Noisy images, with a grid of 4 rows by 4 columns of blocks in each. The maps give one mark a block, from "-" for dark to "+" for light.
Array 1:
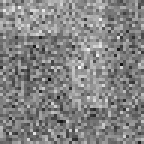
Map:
+ + + -
- - + -
- - + -
- - - -
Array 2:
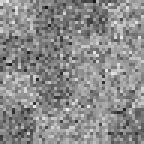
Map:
+ - - +
- - + +
+ - + +
- + + -
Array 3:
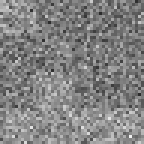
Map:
+ - - -
- - - -
- + - -
+ + + +
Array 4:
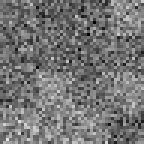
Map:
- - - +
- - - -
- + - +
+ + + -
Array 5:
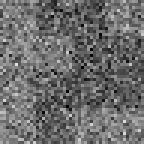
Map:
+ - - +
+ + - -
+ - - -
+ - + +
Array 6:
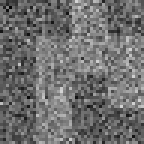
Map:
- - + -
- + + +
- + - +
- + - -
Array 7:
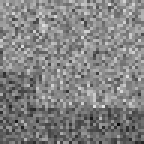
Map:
+ + + +
+ + + +
- + + +
- - - -
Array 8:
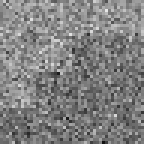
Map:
+ + + +
+ + - -
+ - - -
- - - -
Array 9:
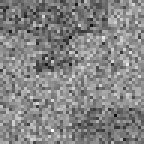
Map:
- - - +
+ - + +
+ + + +
+ + - -
